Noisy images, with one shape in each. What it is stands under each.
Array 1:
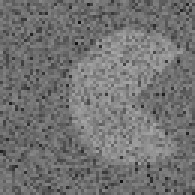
light disc with a wedge cut out
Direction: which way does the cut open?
right
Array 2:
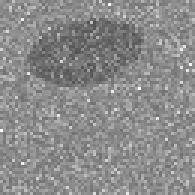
dark ellipse
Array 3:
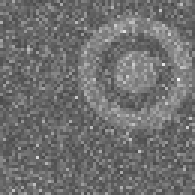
light bullseye
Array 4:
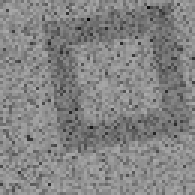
dark square frame
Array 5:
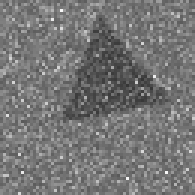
dark triangle
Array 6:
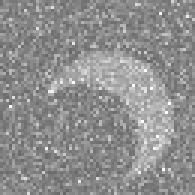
light crescent
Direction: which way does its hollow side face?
down and left
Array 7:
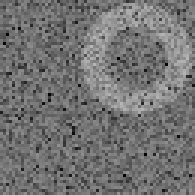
light ring
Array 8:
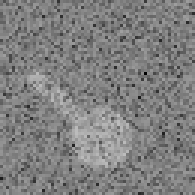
light lollipop
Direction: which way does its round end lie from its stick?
down and right
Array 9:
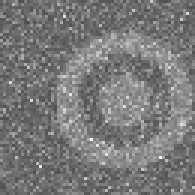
light bullseye
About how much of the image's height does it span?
two thirds
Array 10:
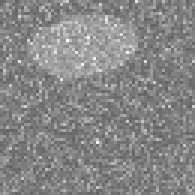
light ellipse
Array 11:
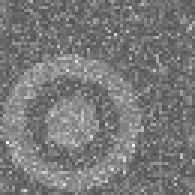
light bullseye
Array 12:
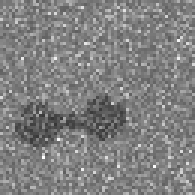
dark dumbbell
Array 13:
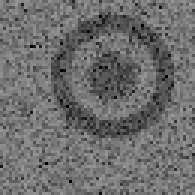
dark bullseye
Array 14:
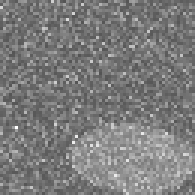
light ellipse
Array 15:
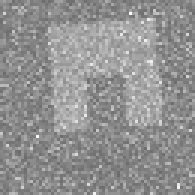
light square with a notch
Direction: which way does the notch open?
down
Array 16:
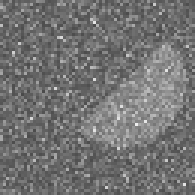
light half disc
